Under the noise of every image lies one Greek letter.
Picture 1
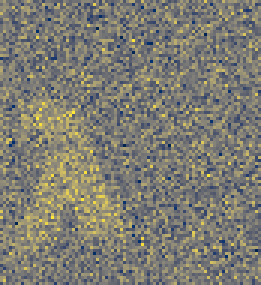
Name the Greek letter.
lambda
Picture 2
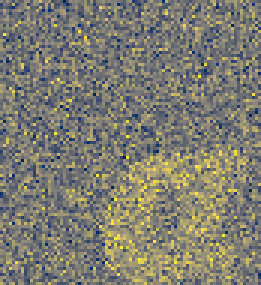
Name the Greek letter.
alpha
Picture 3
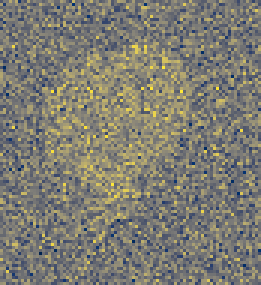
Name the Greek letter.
phi
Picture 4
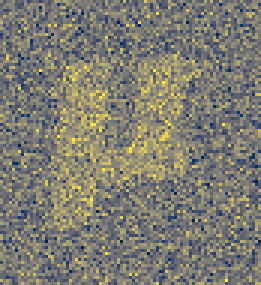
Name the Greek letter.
mu
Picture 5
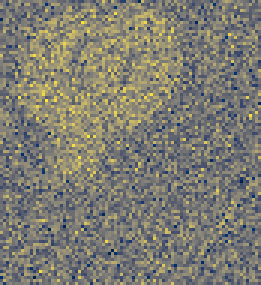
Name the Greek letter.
phi
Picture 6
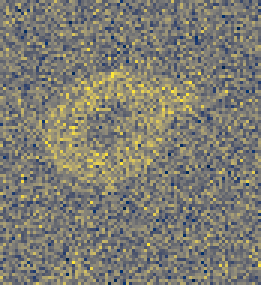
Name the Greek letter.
sigma
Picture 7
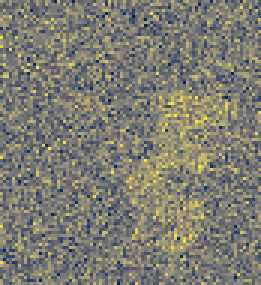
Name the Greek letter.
xi
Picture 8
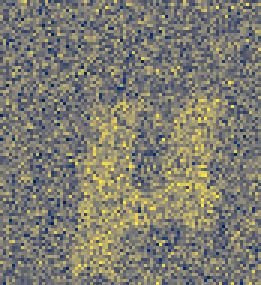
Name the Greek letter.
mu
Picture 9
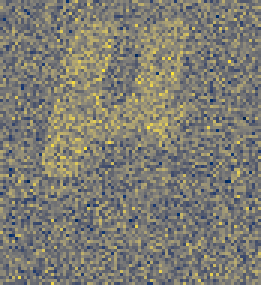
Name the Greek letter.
mu
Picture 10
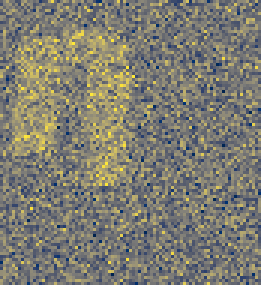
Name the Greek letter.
eta
